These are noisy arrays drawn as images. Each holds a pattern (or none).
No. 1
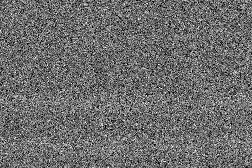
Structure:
bands of rows
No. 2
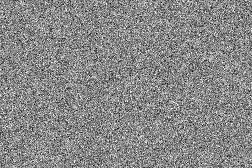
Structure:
only noise
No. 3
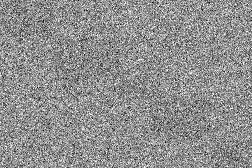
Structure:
blocks along the diagonal
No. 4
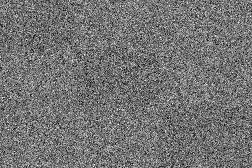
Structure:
blocks along the diagonal
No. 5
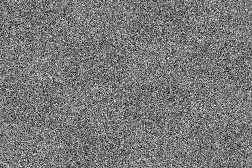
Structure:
a checkerboard
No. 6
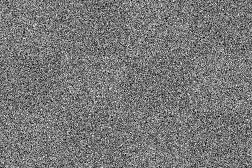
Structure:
a checkerboard
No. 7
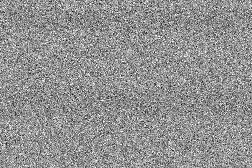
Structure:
bands of rows
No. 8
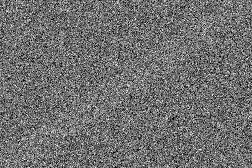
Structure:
a diagonal band
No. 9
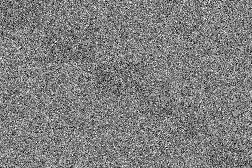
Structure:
blocks along the diagonal
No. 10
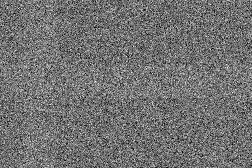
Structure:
bands of rows crossing bands of columns
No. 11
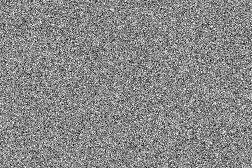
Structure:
only noise
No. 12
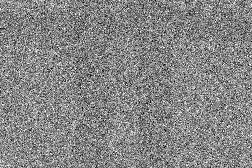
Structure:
bands of rows crossing bands of columns
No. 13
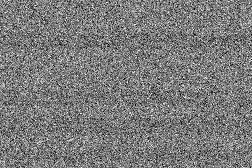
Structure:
bands of rows
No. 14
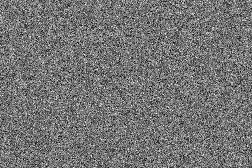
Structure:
only noise
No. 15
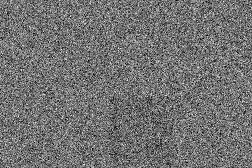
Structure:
one block
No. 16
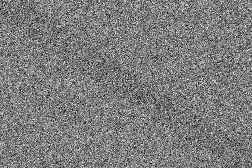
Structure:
a diagonal band
